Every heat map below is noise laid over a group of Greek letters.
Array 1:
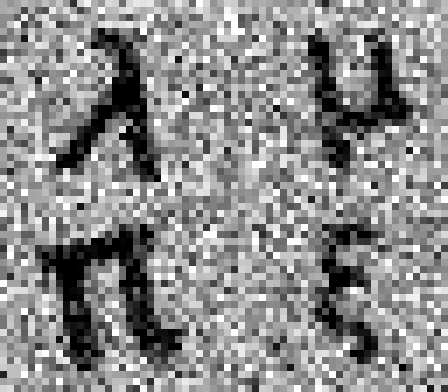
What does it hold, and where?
top left: dark lambda; top right: dark mu; bottom left: dark pi; bottom right: dark xi
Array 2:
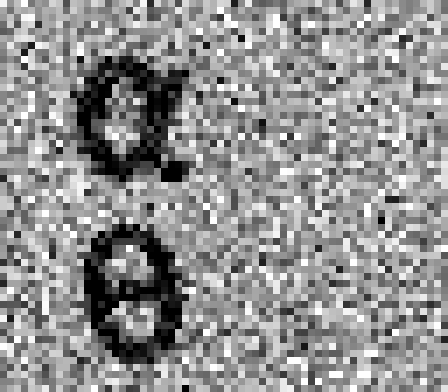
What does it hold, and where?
top left: dark alpha; bottom left: dark theta
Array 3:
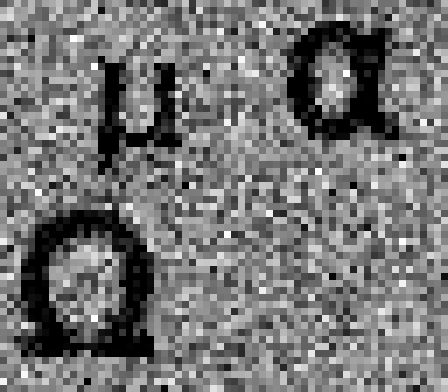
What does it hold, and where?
top left: dark mu; top right: dark alpha; bottom left: dark omega
